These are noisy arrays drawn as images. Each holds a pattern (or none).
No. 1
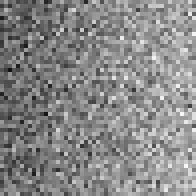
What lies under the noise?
a smooth slope
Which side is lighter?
right
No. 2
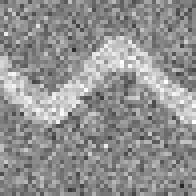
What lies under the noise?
a wavy band
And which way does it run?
left to right
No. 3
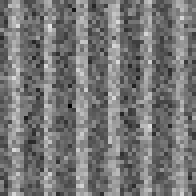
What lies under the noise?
vertical stripes
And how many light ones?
6
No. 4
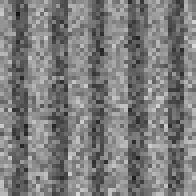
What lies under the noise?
vertical stripes
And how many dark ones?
5
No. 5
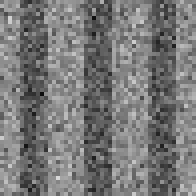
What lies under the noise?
vertical stripes
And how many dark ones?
3
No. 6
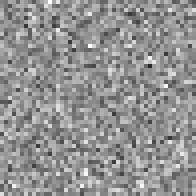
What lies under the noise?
only noise
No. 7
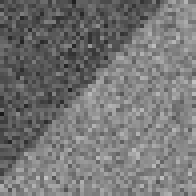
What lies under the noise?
a sharp edge
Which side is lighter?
bottom right
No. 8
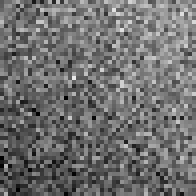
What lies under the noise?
a smooth slope
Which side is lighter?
top right
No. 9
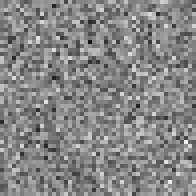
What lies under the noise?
only noise
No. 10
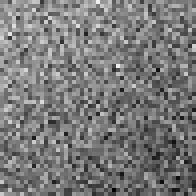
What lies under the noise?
a smooth slope
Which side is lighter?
top left
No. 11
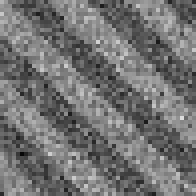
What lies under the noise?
diagonal stripes
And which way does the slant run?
top left to bottom right
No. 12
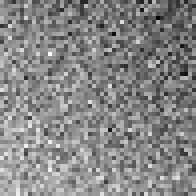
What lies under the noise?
a smooth slope
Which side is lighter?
bottom left
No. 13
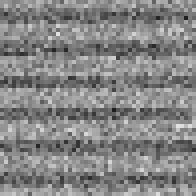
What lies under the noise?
horizontal stripes
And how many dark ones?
6
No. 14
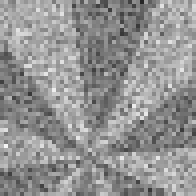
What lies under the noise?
spokes from one point
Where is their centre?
bottom middle
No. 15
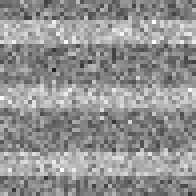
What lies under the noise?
horizontal stripes
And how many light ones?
3
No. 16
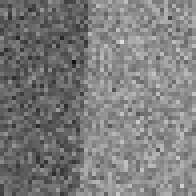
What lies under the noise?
a sharp edge
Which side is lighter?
right
